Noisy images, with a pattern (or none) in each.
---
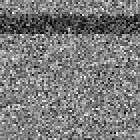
one band of rows
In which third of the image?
top
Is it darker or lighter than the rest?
darker
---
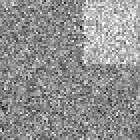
one block
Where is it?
top right
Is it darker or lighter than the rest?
lighter
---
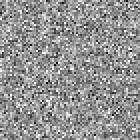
only noise
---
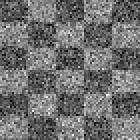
a checkerboard
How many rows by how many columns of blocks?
6 by 5
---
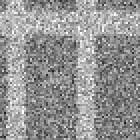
bands of rows crossing bands of columns
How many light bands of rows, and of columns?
1 and 2
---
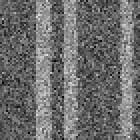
bands of columns
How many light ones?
3
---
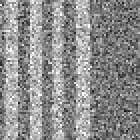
bands of columns
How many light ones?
4
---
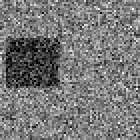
one block
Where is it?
middle left
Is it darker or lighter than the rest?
darker
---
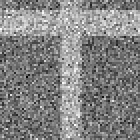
bands of rows crossing bands of columns
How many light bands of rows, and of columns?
1 and 1
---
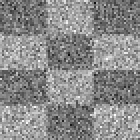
a checkerboard
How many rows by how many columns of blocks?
4 by 3
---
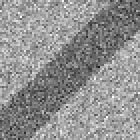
a diagonal band
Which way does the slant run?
bottom left to top right
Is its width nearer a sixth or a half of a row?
a half
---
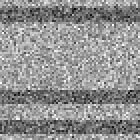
bands of rows
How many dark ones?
3
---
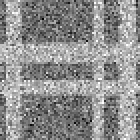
bands of rows crossing bands of columns
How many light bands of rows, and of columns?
2 and 3
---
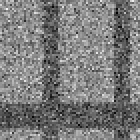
bands of rows crossing bands of columns
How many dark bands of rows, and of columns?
1 and 2
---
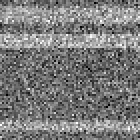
bands of rows
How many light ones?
3
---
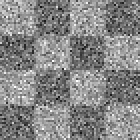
a checkerboard
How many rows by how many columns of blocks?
4 by 4
